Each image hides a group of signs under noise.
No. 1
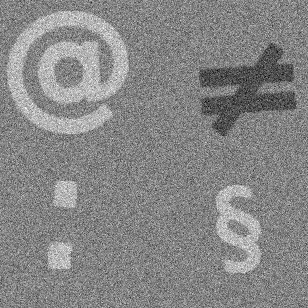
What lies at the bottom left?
colon
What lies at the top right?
not-equal sign
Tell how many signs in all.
4
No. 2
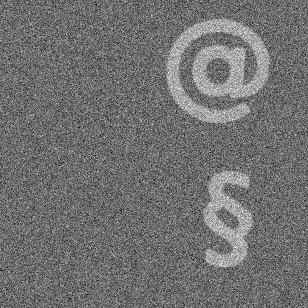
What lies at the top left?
nothing
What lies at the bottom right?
section sign
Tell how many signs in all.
2
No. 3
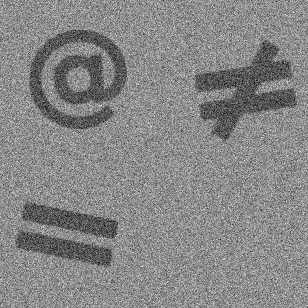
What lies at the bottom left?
equals sign
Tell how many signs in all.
3
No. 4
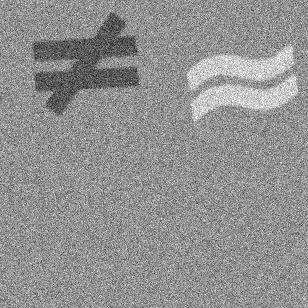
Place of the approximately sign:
top right
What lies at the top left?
not-equal sign
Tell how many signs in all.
2
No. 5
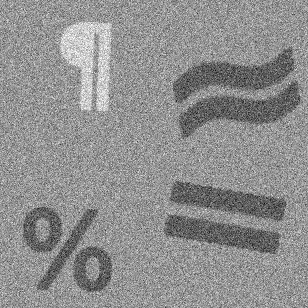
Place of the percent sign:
bottom left
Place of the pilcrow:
top left
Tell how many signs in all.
4
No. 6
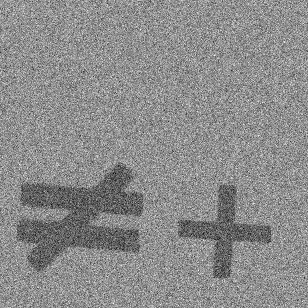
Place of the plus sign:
bottom right
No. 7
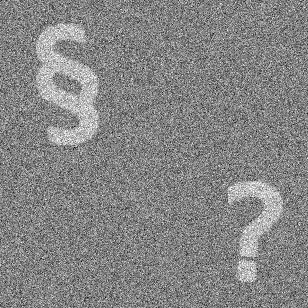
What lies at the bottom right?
question mark
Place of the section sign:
top left
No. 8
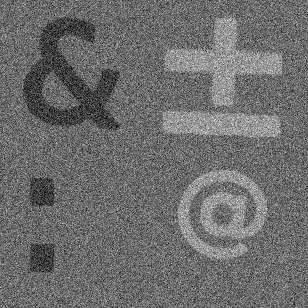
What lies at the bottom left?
colon
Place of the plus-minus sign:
top right
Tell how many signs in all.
4
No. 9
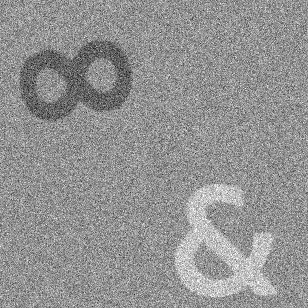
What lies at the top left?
infinity sign
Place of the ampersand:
bottom right
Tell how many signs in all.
2
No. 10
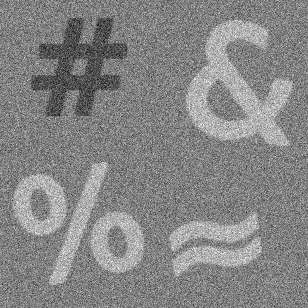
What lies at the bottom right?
approximately sign
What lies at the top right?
ampersand
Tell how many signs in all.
4
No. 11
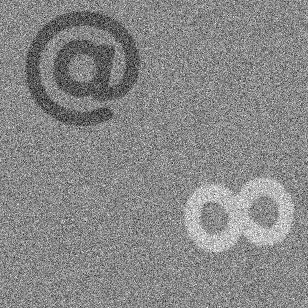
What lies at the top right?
nothing
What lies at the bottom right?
infinity sign
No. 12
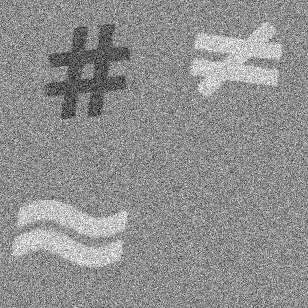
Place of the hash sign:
top left
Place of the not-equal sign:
top right
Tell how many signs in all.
3
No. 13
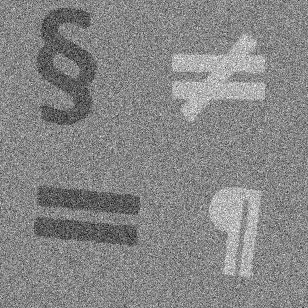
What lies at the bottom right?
pilcrow
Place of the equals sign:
bottom left
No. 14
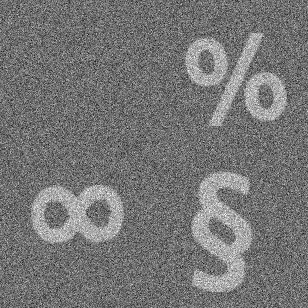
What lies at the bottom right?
section sign
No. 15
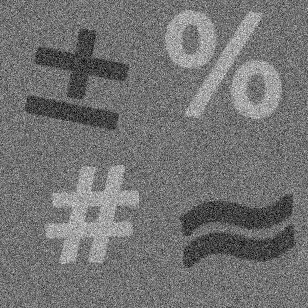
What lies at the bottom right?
approximately sign
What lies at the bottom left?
hash sign
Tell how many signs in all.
4
